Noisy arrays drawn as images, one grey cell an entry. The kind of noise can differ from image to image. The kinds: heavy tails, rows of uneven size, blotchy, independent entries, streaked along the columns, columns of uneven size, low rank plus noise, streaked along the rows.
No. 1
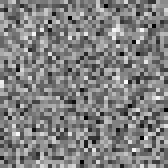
independent entries
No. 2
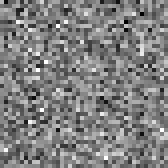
low rank plus noise
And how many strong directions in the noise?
three or four
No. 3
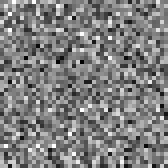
low rank plus noise
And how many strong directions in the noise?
one
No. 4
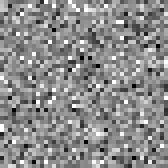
heavy tails
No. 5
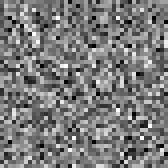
low rank plus noise
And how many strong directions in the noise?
five to eight
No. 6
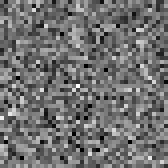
independent entries
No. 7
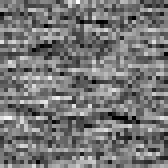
streaked along the rows
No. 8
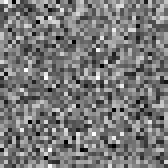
independent entries
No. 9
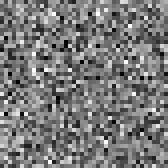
independent entries
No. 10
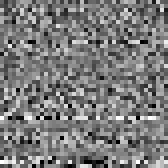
rows of uneven size
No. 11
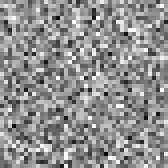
independent entries
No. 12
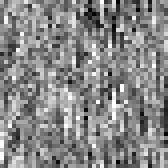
streaked along the columns
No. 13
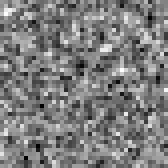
blotchy
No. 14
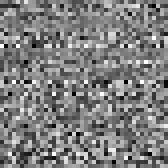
rows of uneven size
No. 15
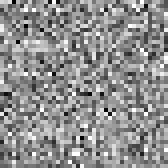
low rank plus noise
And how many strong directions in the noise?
two
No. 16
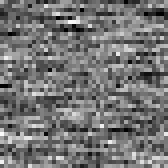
streaked along the rows
